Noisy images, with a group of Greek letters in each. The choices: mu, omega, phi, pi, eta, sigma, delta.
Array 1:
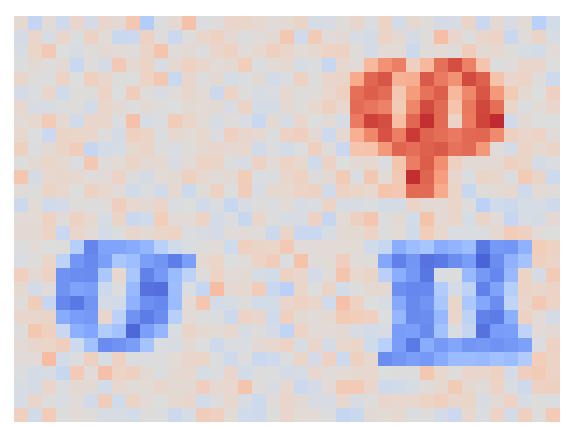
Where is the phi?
top right
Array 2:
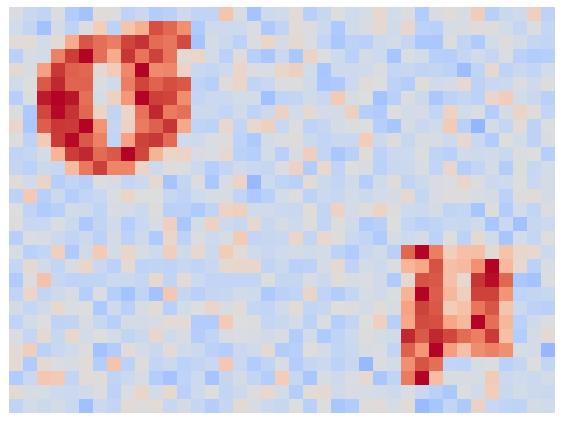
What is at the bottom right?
mu
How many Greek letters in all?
2
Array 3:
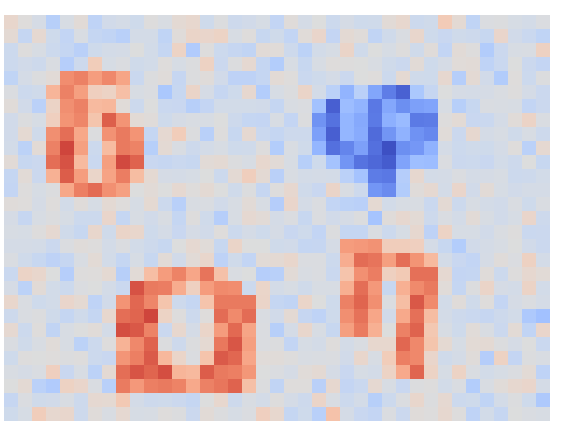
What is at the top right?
phi
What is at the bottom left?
omega
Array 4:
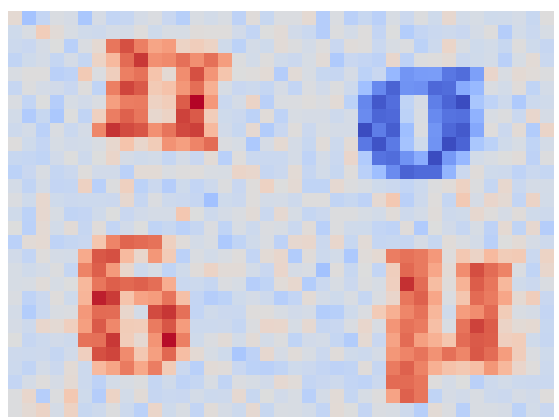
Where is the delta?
bottom left
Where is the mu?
bottom right
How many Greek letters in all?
4
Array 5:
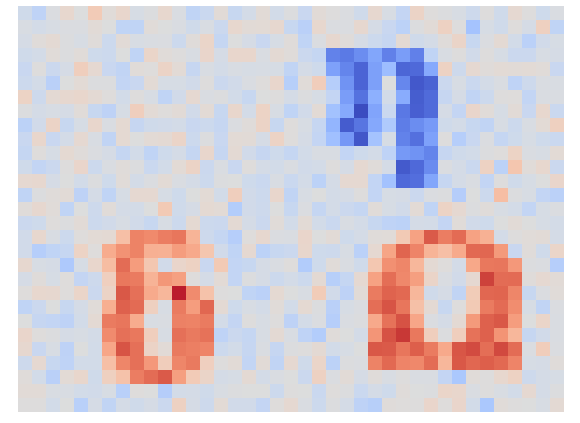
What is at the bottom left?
delta
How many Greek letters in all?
3
